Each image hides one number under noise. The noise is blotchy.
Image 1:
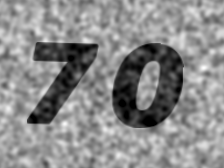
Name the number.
70
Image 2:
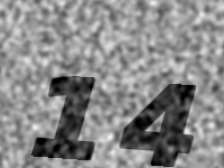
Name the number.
14
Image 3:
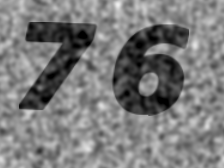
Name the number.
76
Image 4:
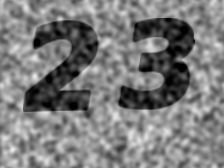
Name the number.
23
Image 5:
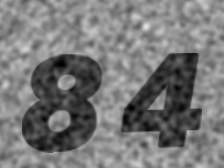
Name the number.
84
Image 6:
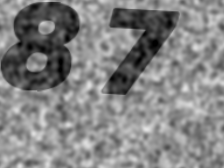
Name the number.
87
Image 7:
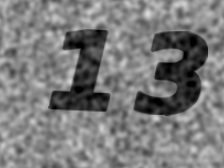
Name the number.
13
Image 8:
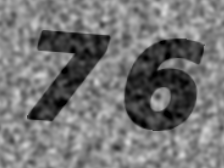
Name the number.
76
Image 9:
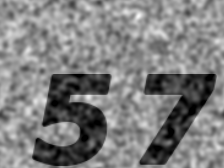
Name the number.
57
